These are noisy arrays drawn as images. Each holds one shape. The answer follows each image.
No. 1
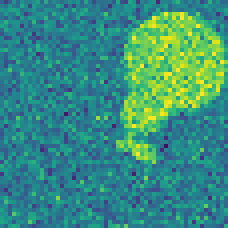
pear
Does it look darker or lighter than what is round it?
lighter
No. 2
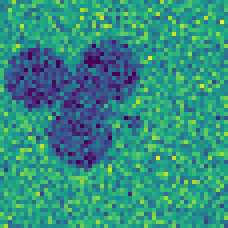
club
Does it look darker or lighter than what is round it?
darker
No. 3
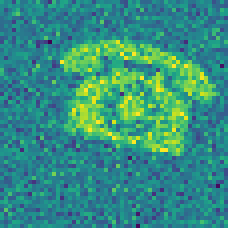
telephone
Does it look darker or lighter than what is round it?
lighter
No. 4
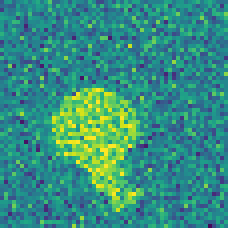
pear
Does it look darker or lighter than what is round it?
lighter
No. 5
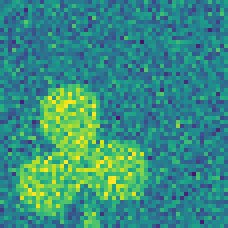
club
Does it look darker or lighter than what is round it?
lighter
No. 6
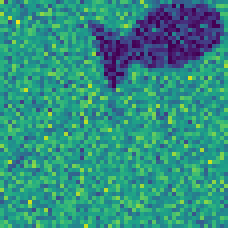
fish
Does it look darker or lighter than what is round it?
darker
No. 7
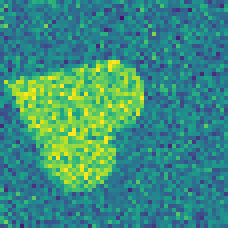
heart
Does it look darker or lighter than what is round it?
lighter
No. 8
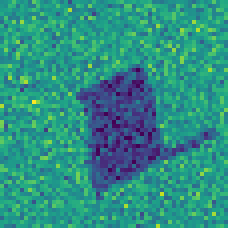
flag
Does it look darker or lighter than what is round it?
darker
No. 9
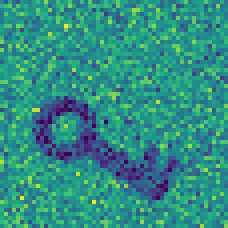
key
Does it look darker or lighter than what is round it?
darker
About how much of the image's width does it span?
two thirds
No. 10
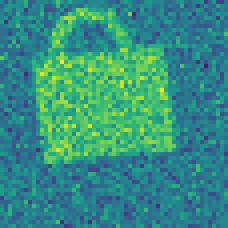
cup
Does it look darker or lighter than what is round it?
lighter
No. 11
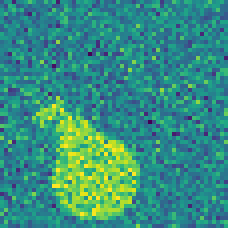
pear
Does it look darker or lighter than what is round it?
lighter
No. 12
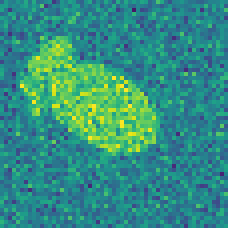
footprint
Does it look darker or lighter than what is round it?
lighter
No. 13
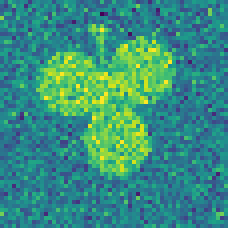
club
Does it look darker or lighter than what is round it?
lighter
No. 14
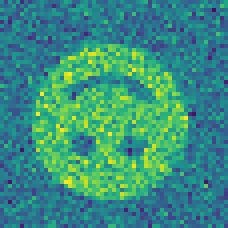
smiling face
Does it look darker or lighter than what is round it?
lighter
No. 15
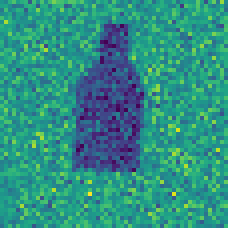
bottle
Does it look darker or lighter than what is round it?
darker
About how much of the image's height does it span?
two thirds
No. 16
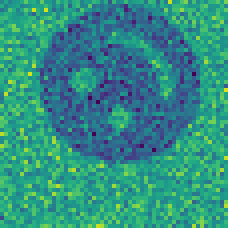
smiling face
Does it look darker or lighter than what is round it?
darker
